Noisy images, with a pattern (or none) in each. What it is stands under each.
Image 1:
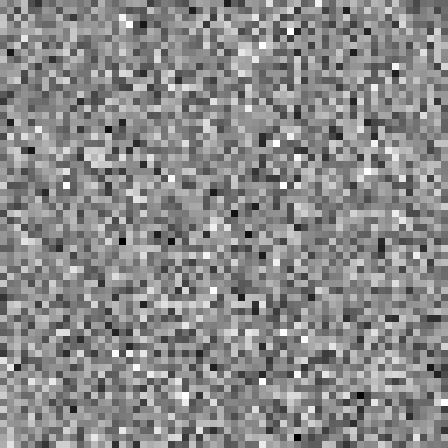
only noise
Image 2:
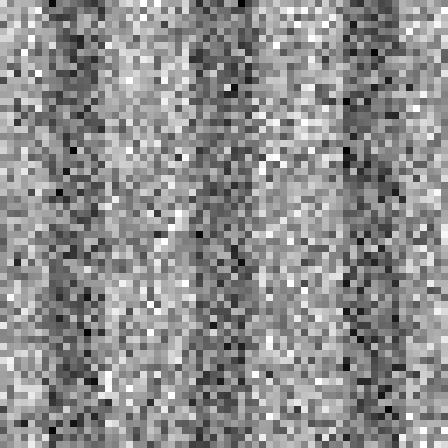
vertical stripes
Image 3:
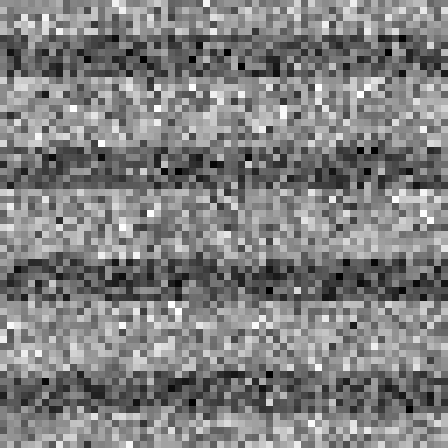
horizontal stripes
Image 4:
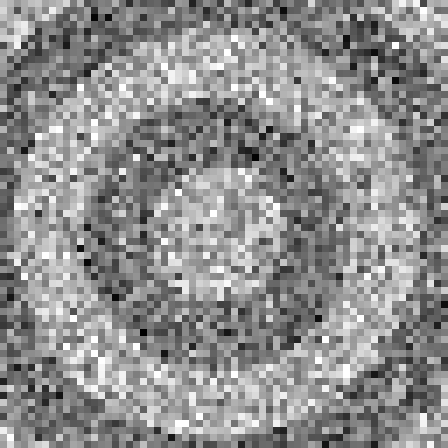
rings round one point
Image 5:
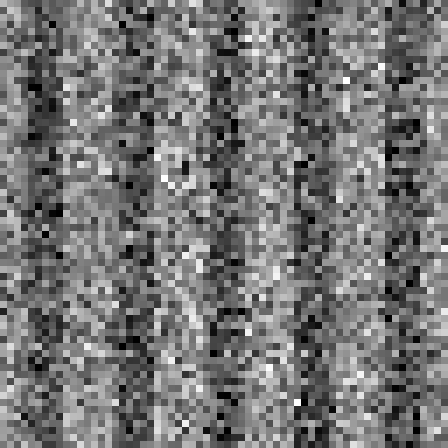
vertical stripes
